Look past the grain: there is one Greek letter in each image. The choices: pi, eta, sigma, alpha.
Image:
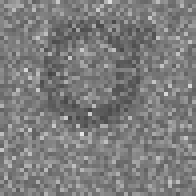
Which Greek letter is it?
sigma
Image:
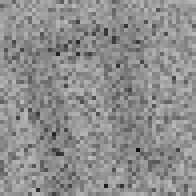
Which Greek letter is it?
pi
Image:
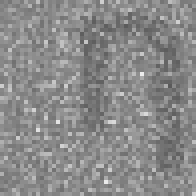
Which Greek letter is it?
eta
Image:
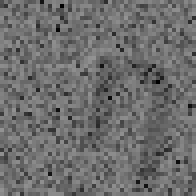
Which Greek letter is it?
eta
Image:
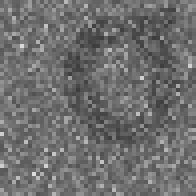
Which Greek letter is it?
sigma
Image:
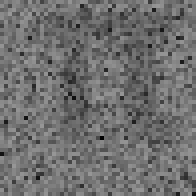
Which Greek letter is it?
pi
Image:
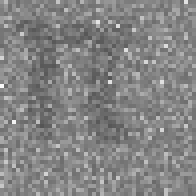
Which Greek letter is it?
pi
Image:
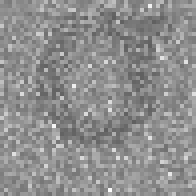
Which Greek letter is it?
sigma
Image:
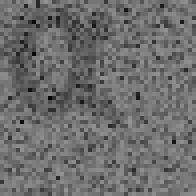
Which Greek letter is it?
alpha
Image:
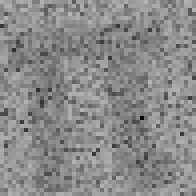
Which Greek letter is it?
pi
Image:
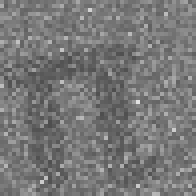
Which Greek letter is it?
pi
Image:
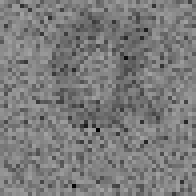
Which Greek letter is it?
alpha
